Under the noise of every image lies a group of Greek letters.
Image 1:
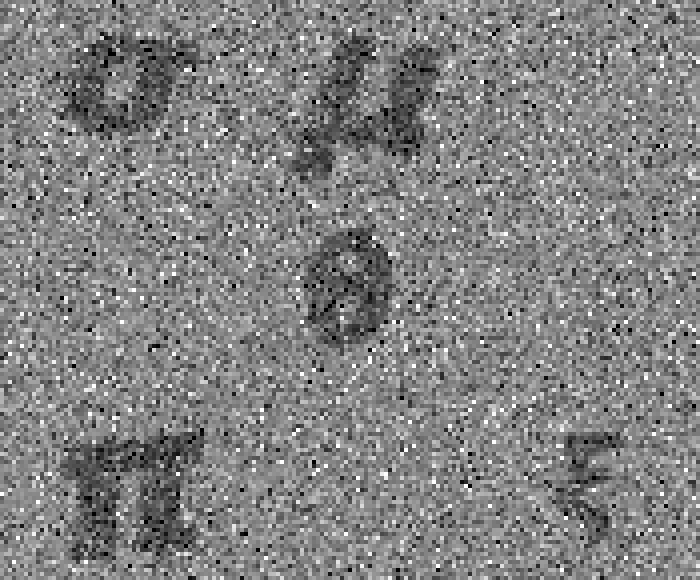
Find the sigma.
top left
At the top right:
nothing
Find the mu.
top middle
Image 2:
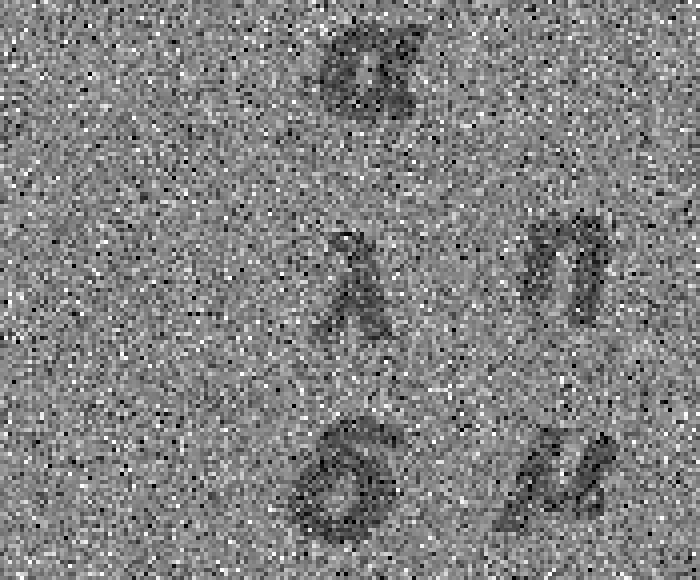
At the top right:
nothing
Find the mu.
bottom right
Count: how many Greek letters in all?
5
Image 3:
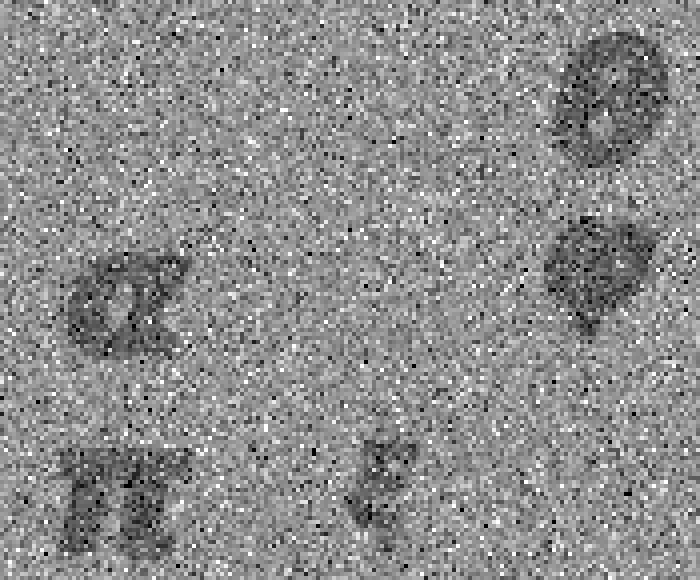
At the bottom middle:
xi
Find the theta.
top right
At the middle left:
alpha
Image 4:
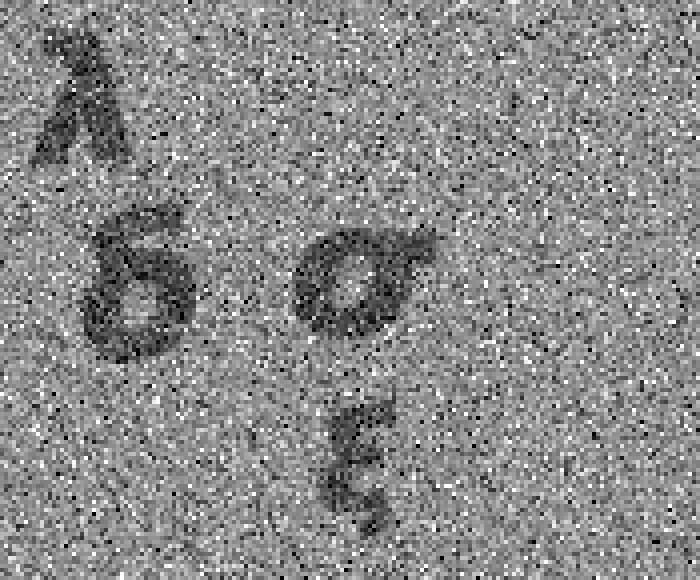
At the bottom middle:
xi
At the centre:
sigma
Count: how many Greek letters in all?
4
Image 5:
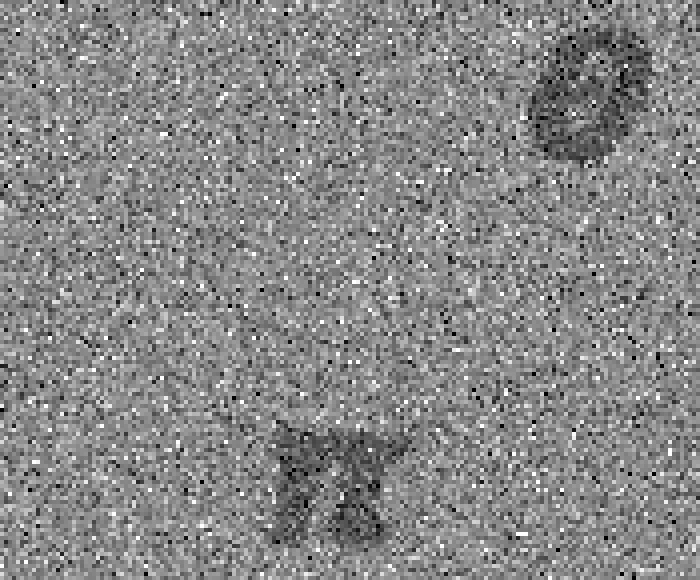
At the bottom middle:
pi
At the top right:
theta
